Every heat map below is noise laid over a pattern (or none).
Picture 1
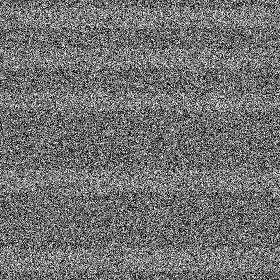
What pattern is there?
bands of rows
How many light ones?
5
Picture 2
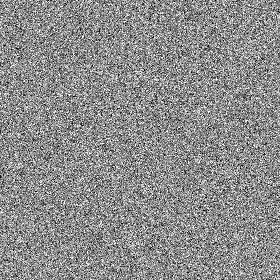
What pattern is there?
only noise
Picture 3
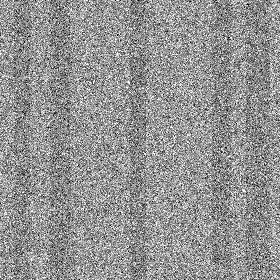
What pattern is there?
bands of columns
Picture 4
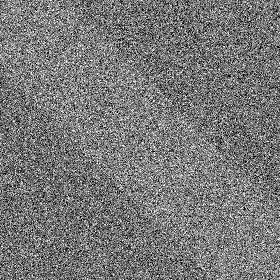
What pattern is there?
a diagonal band
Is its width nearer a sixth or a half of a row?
a half
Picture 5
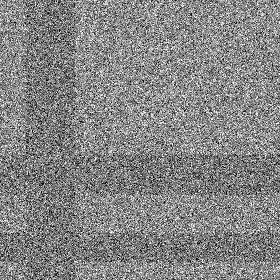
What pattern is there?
bands of rows crossing bands of columns
